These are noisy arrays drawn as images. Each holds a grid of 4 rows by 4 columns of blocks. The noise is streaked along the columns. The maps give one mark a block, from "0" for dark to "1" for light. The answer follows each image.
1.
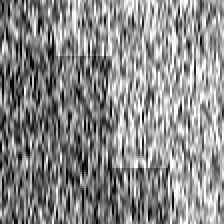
0 1 1 1
0 0 1 1
0 0 1 1
0 0 0 1
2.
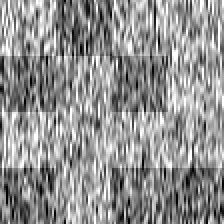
1 0 1 1
0 1 0 1
1 1 1 1
0 1 0 0
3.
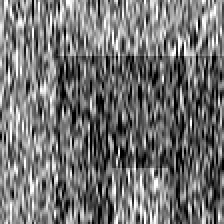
1 1 1 1
1 0 0 0
1 0 0 0
1 0 1 0
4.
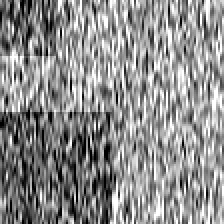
0 1 1 1
1 1 1 1
0 0 1 1
0 0 1 1
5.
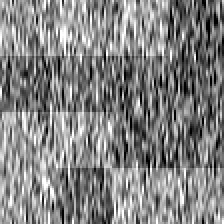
1 1 1 0
0 0 0 0
1 1 0 0
1 0 1 1
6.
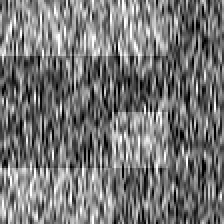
1 1 1 0
0 0 0 0
0 0 1 0
1 1 0 0
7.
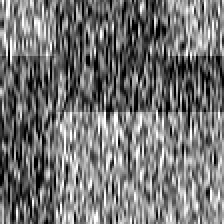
1 0 0 1
0 0 0 0
0 1 1 1
0 1 1 1
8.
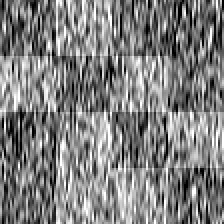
0 1 0 0
1 0 1 0
0 1 0 1
0 1 1 0
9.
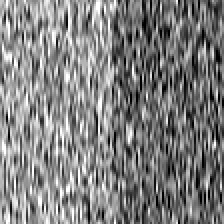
1 1 0 0
1 1 0 0
1 1 0 0
1 1 0 0
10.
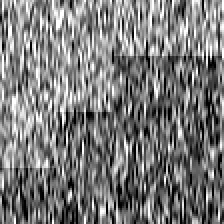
1 1 1 1
1 1 0 0
1 0 0 0
0 0 0 0
